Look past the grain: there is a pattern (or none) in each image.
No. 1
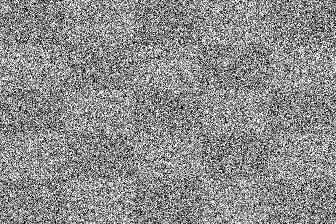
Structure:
a checkerboard
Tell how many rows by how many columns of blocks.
5 by 5
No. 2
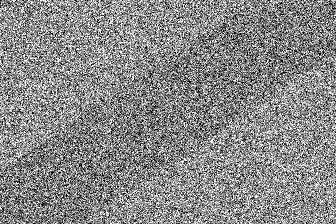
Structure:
a diagonal band
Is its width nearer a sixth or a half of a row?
a half
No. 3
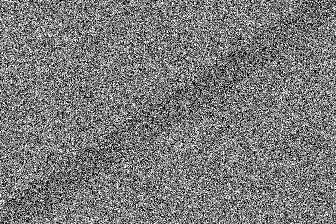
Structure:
a diagonal band
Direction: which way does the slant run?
bottom left to top right
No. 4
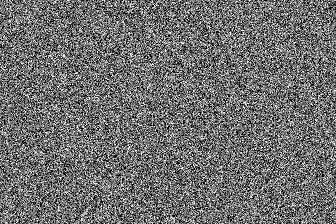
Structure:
only noise
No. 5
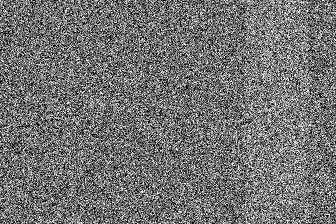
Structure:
one band of columns
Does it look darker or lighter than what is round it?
lighter
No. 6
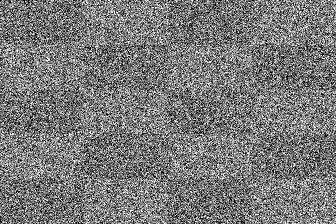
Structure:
a checkerboard
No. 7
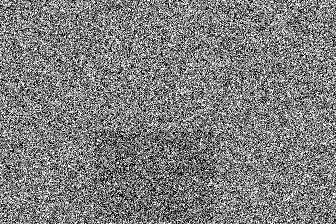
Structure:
one block
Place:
bottom middle
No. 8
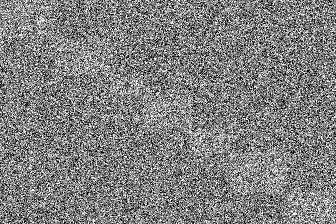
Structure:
blocks along the diagonal
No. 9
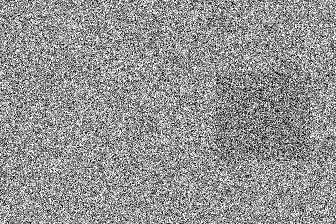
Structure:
one block
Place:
middle right
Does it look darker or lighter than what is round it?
darker
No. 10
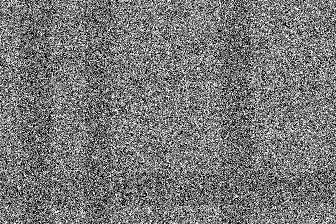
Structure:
bands of rows crossing bands of columns
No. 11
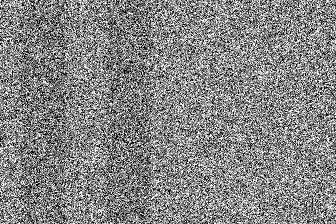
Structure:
bands of columns
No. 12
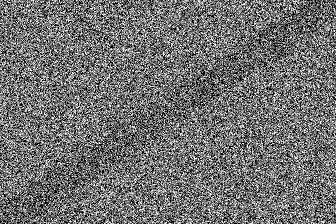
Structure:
a diagonal band
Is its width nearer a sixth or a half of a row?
a sixth
